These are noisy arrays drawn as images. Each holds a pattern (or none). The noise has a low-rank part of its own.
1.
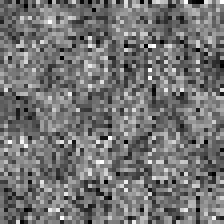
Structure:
a checkerboard
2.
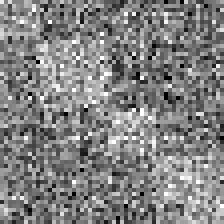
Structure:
blocks along the diagonal
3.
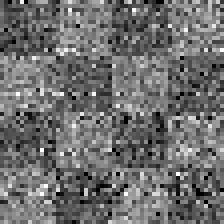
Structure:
a checkerboard
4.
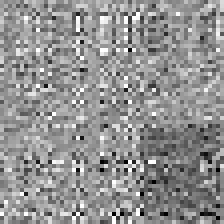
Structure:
one block
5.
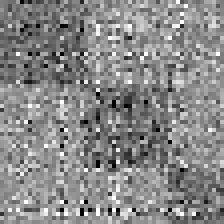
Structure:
blocks along the diagonal
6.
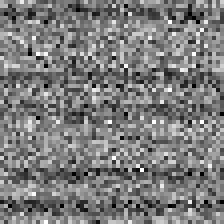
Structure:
bands of rows
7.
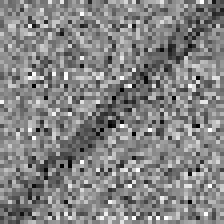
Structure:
a diagonal band
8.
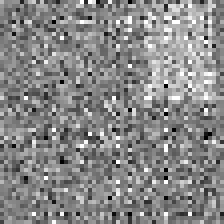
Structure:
one block
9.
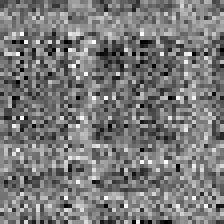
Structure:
bands of rows crossing bands of columns
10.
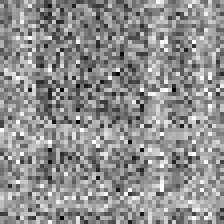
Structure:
bands of rows crossing bands of columns
